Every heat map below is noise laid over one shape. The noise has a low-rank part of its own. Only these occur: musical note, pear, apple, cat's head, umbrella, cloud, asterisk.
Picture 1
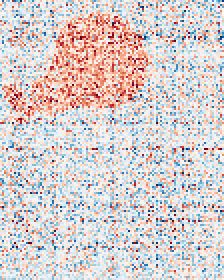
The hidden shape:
pear
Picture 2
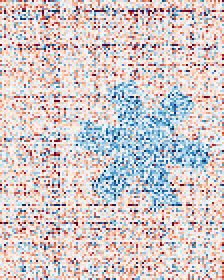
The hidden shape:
asterisk
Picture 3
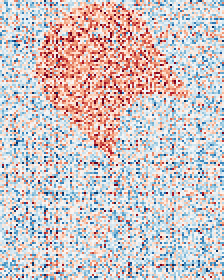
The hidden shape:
cat's head
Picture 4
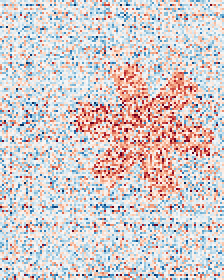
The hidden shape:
asterisk
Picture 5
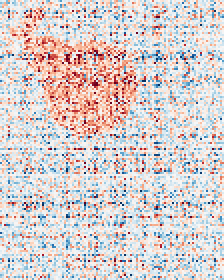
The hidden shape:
pear
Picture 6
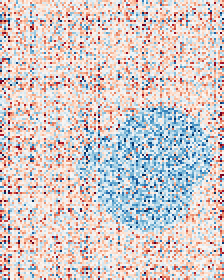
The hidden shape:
apple
